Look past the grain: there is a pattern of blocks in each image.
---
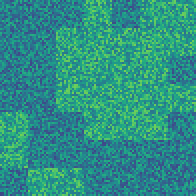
mirrored about the diagonal from the bottom left
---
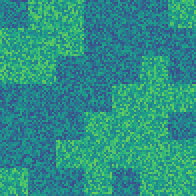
mirrored about the diagonal from the top left
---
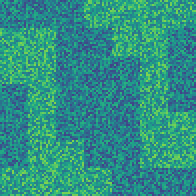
the same after a half turn
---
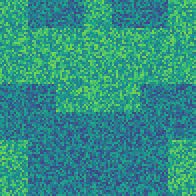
left and right mirror each other
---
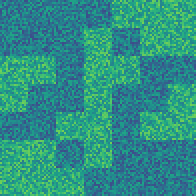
the same after a half turn
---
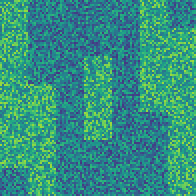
the same after a half turn
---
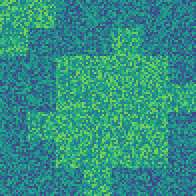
mirrored about the diagonal from the top left
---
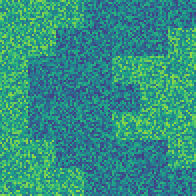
top and bottom mirror each other
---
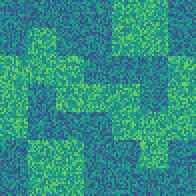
the same after a half turn
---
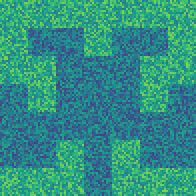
left and right mirror each other
